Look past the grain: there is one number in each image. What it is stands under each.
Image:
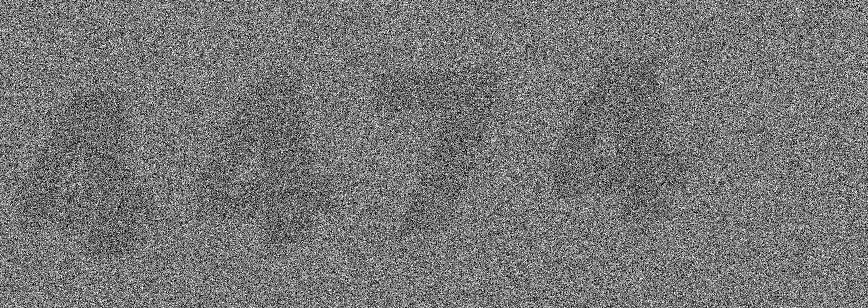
4474
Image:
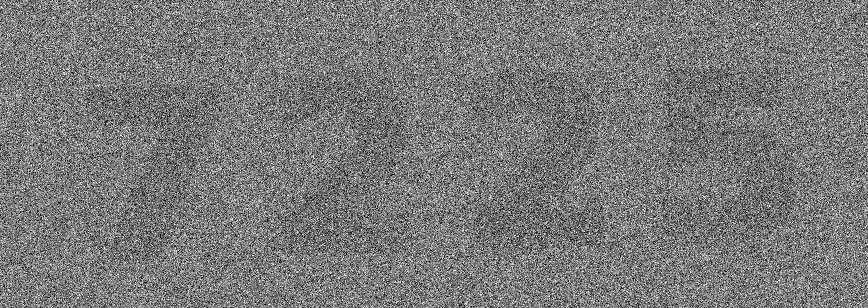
7225
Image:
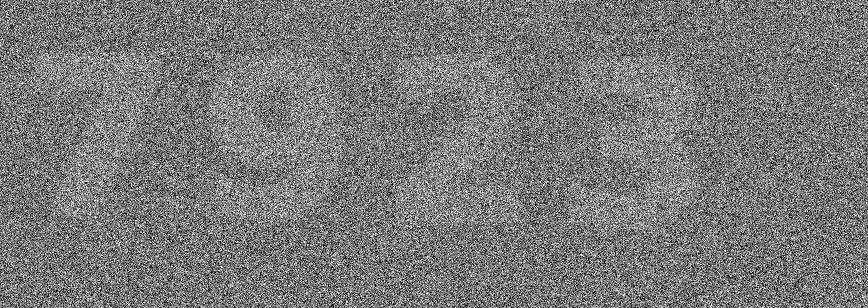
7923
